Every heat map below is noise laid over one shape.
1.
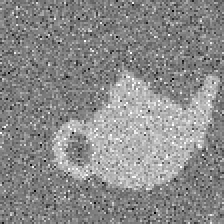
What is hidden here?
light teapot
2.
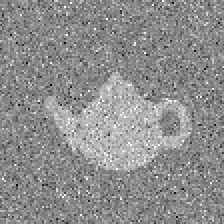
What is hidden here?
light teapot
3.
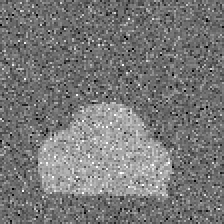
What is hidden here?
light cloud
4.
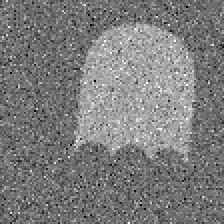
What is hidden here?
light ghost
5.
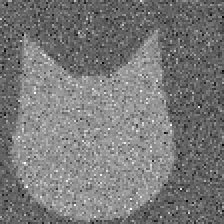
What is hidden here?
light cat's head
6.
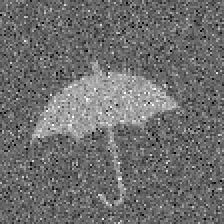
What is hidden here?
light umbrella
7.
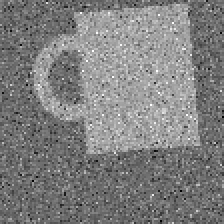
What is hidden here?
light cup
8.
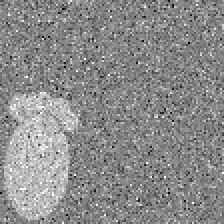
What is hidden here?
light footprint
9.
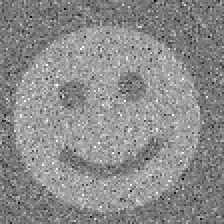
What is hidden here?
light smiling face
